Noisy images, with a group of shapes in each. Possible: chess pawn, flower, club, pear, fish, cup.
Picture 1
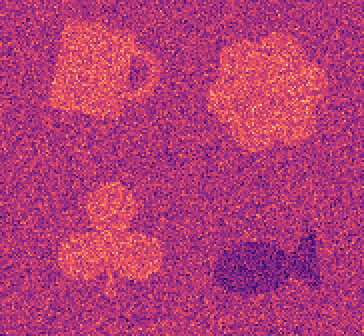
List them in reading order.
top left: light cup; top right: light flower; bottom left: light club; bottom right: dark fish
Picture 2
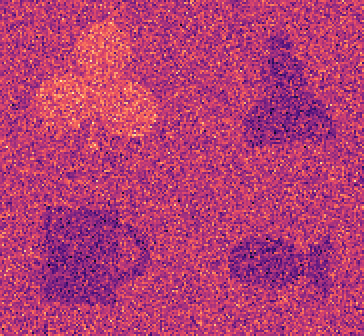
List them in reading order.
top left: light club; top right: dark chess pawn; bottom left: dark cup; bottom right: dark fish
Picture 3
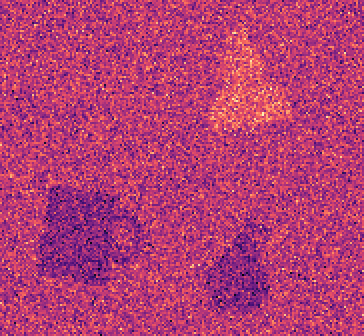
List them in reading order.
top right: light chess pawn; bottom left: dark cup; bottom right: dark pear
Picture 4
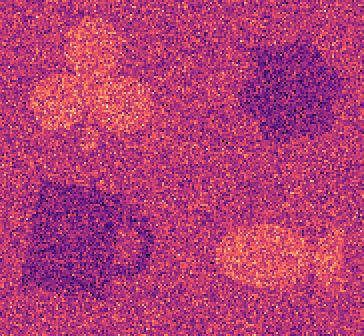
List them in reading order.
top left: light club; top right: dark flower; bottom left: dark cup; bottom right: light fish
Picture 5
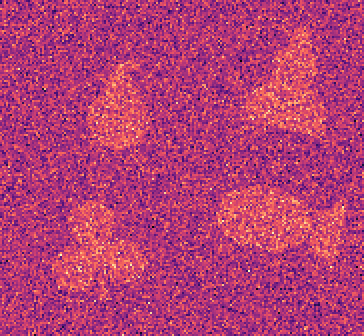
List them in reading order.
top left: light pear; top right: light chess pawn; bottom left: light club; bottom right: light fish
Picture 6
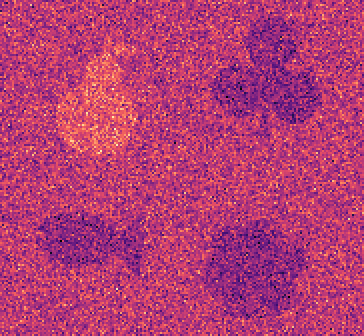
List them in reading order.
top left: light pear; top right: dark club; bottom left: dark fish; bottom right: dark flower
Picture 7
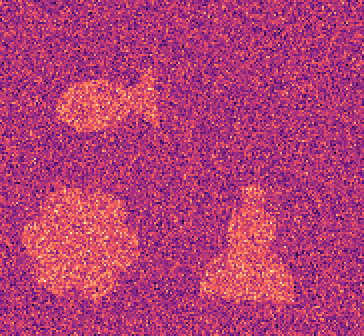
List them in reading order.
top left: light fish; bottom left: light flower; bottom right: light chess pawn
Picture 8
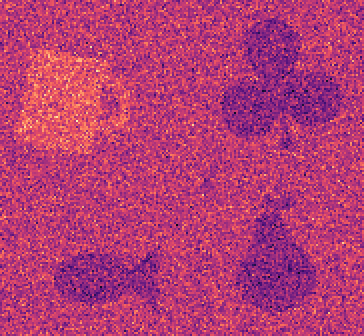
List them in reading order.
top left: light cup; top right: dark club; bottom left: dark fish; bottom right: dark pear
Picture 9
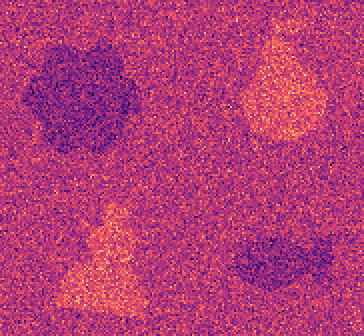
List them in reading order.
top left: dark flower; top right: light pear; bottom left: light chess pawn; bottom right: dark fish
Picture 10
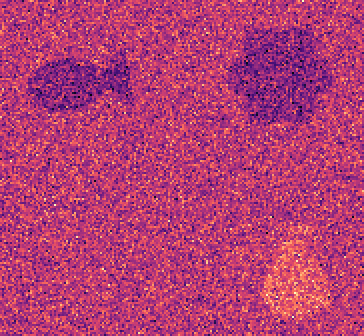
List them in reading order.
top left: dark fish; top right: dark flower; bottom right: light pear
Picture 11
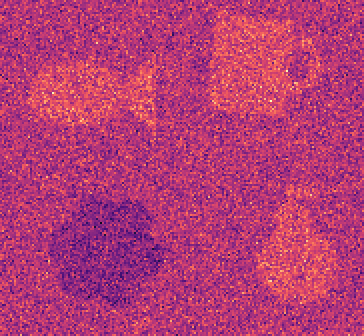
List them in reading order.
top left: light fish; top right: light cup; bottom left: dark flower; bottom right: light pear
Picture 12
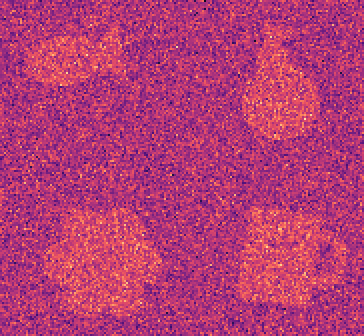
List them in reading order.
top left: light fish; top right: light pear; bottom left: light flower; bottom right: light cup
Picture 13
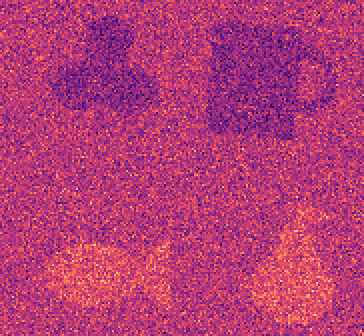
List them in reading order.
top left: dark club; top right: dark cup; bottom left: light fish; bottom right: light pear
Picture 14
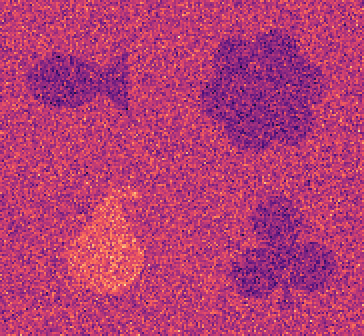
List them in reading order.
top left: dark fish; top right: dark flower; bottom left: light pear; bottom right: dark club
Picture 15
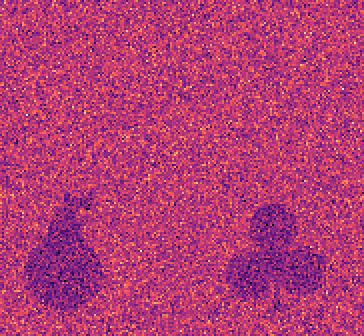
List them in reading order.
bottom left: dark pear; bottom right: dark club
